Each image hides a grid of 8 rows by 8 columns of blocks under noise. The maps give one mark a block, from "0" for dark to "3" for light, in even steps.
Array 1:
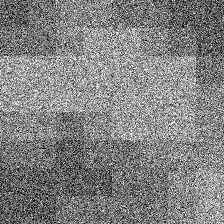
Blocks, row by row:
0 1 2 2 1 1 0 0
1 1 2 3 3 2 1 0
3 3 3 3 3 3 3 1
3 3 3 3 3 3 3 2
2 2 1 2 3 3 3 2
1 1 0 1 1 2 2 2
0 0 0 0 1 1 2 3
0 0 1 1 1 1 2 3
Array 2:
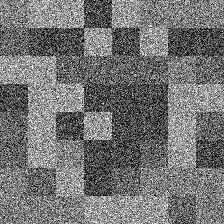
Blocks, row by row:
2 3 3 0 3 2 2 2
1 0 0 3 0 3 0 0
3 3 1 1 1 1 2 1
0 3 3 0 0 0 3 3
1 3 0 3 0 0 3 1
1 3 2 0 0 1 3 0
2 1 3 0 1 2 2 2
2 2 2 3 3 3 1 2
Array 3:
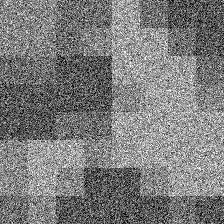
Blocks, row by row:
2 2 1 1 3 1 0 0
2 2 1 2 3 3 1 0
1 1 0 0 3 3 3 1
0 0 0 0 2 3 3 2
0 0 1 1 3 3 3 3
2 3 3 2 3 3 3 3
2 3 2 0 0 2 3 3
1 2 0 0 0 0 1 0
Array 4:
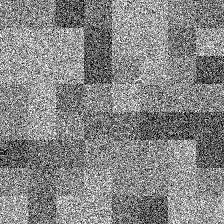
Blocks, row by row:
2 2 0 1 3 3 2 1
3 3 3 0 3 3 1 3
3 3 3 0 2 3 2 0
2 3 1 2 3 2 2 2
2 3 2 1 1 0 0 0
0 1 1 2 2 2 3 0
2 1 2 3 2 2 3 2
3 1 3 3 1 0 3 3
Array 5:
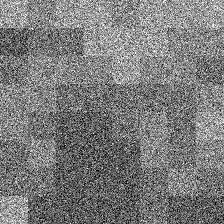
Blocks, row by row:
3 2 3 3 2 3 3 3
0 1 1 3 3 3 2 2
1 2 2 2 3 2 2 1
2 2 1 1 1 1 1 2
2 1 0 0 1 2 1 3
1 2 0 0 0 2 1 2
1 1 0 0 0 1 2 1
3 0 0 0 0 1 0 0
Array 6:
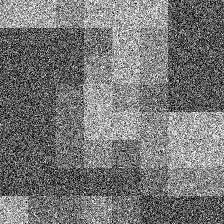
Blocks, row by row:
3 3 2 3 3 3 0 0
0 0 0 1 3 2 0 0
0 0 0 2 3 2 0 0
0 0 1 3 2 1 0 0
0 0 1 3 3 2 3 3
0 0 1 2 1 2 3 3
0 0 0 0 0 1 2 2
3 1 1 2 1 0 0 0
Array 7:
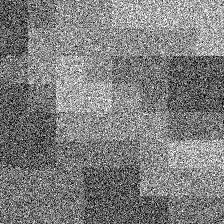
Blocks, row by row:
0 1 2 2 3 3 3 3
0 2 2 2 2 2 2 3
1 2 3 2 1 1 0 0
0 1 3 3 2 1 0 0
0 0 2 2 2 2 1 1
0 0 1 1 1 2 3 3
1 1 1 0 0 2 2 2
1 1 1 0 0 0 1 1
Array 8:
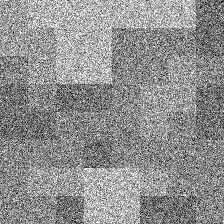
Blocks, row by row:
2 3 3 3 3 3 3 0
2 2 3 3 1 1 1 0
1 2 3 3 1 1 2 1
0 1 0 0 1 2 2 0
0 0 1 1 1 2 1 0
1 1 1 0 1 1 1 1
1 2 2 3 3 2 1 1
1 1 0 3 3 0 0 1
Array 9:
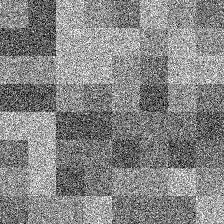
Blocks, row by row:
2 0 3 2 1 3 2 1
0 0 3 3 3 2 3 2
2 2 3 3 2 1 3 3
0 0 2 1 2 0 2 1
3 3 0 0 1 1 1 0
1 3 1 1 0 1 0 1
2 3 0 1 2 2 3 2
1 2 2 3 1 1 1 3
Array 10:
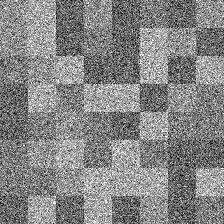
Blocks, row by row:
2 3 0 2 0 1 0 2
2 3 0 1 0 3 2 0
1 2 3 0 0 3 0 3
0 3 1 3 3 0 2 1
0 1 2 1 0 3 1 1
1 2 3 1 3 1 0 0
1 1 2 3 3 3 0 3
0 3 0 3 0 2 0 1
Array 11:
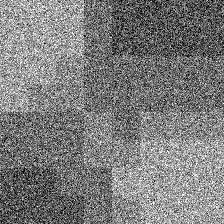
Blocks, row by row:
3 3 3 1 0 0 0 0
3 3 3 1 0 0 0 0
3 3 2 1 1 1 1 1
3 2 2 1 1 1 1 1
1 1 1 2 1 2 2 2
1 1 1 2 2 3 3 3
0 0 1 1 3 3 3 3
0 0 0 1 2 3 3 3
